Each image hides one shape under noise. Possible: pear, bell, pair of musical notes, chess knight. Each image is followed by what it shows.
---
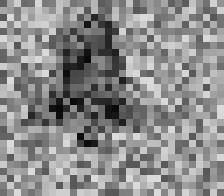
bell
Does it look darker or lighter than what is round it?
darker
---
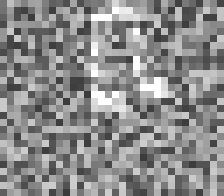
pair of musical notes
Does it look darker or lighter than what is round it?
lighter
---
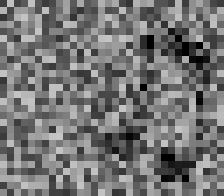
pair of musical notes
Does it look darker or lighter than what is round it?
darker
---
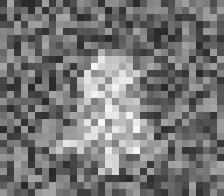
bell
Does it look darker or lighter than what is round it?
lighter
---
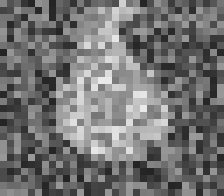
pear
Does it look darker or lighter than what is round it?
lighter
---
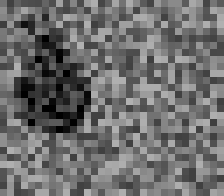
pear
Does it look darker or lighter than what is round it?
darker
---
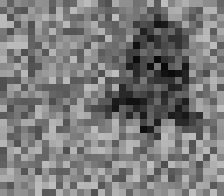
bell
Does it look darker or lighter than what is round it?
darker
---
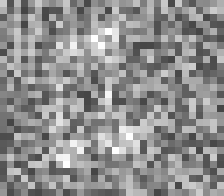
pair of musical notes
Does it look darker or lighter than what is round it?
lighter
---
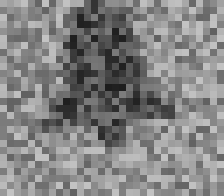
bell
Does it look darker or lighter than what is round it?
darker
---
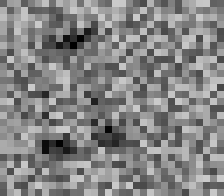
pair of musical notes
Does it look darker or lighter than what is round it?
darker
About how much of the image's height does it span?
two thirds
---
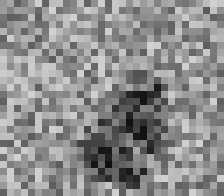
chess knight
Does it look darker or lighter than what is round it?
darker
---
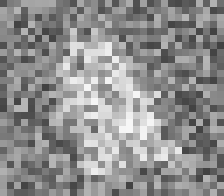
chess knight
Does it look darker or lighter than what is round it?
lighter
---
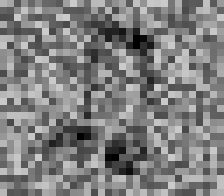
pair of musical notes
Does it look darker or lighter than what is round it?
darker
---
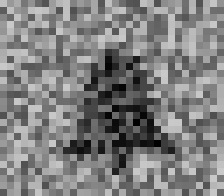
bell
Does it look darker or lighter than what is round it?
darker
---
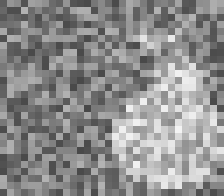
pear
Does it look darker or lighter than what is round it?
lighter
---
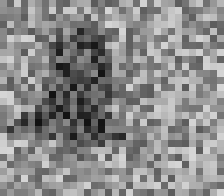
bell
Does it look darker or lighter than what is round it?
darker
